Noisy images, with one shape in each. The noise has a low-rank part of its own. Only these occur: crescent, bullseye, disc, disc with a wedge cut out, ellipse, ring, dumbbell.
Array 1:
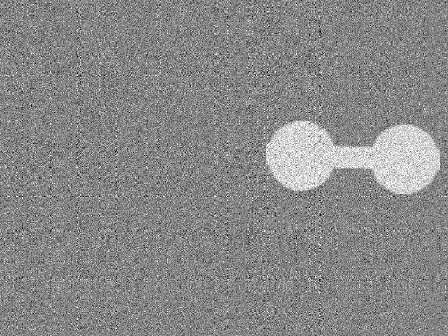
dumbbell
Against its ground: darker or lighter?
lighter
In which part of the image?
middle right
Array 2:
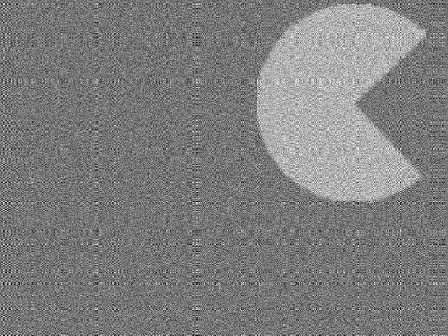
disc with a wedge cut out
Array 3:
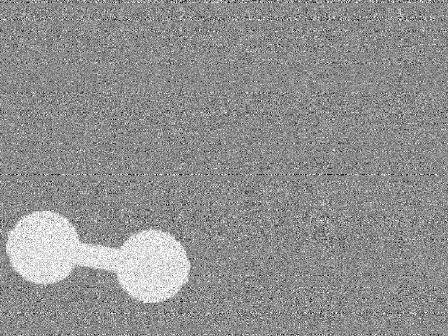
dumbbell
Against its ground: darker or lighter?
lighter
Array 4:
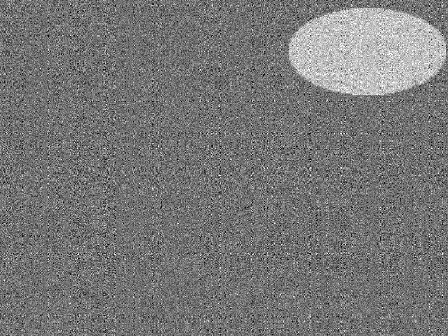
ellipse
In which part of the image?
top right
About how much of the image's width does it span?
a third
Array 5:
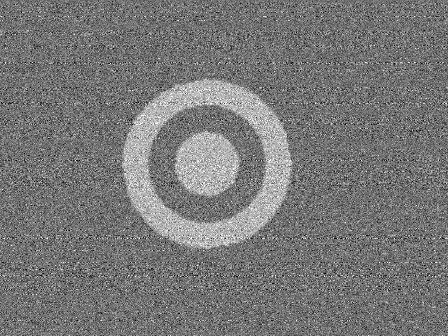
bullseye
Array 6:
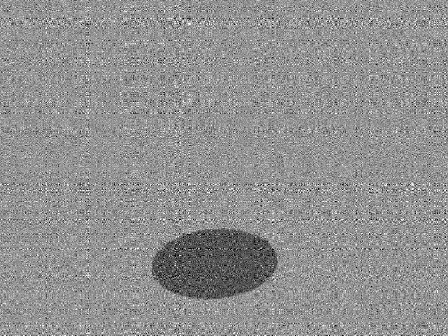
ellipse
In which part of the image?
bottom middle
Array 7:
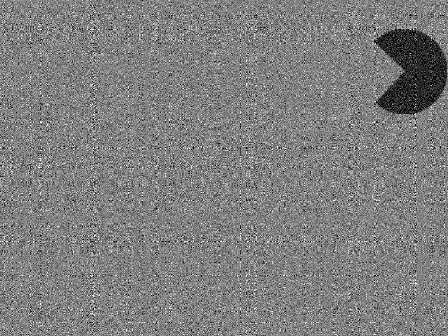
disc with a wedge cut out
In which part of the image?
top right
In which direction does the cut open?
left
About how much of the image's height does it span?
a quarter
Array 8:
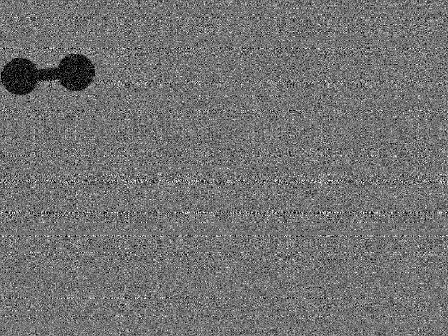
dumbbell
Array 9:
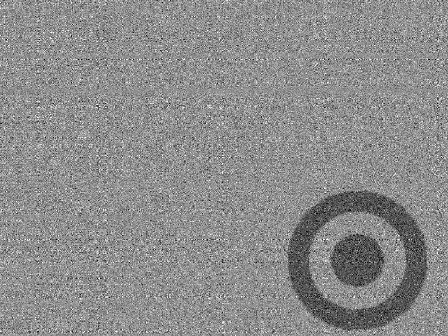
bullseye
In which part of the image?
bottom right
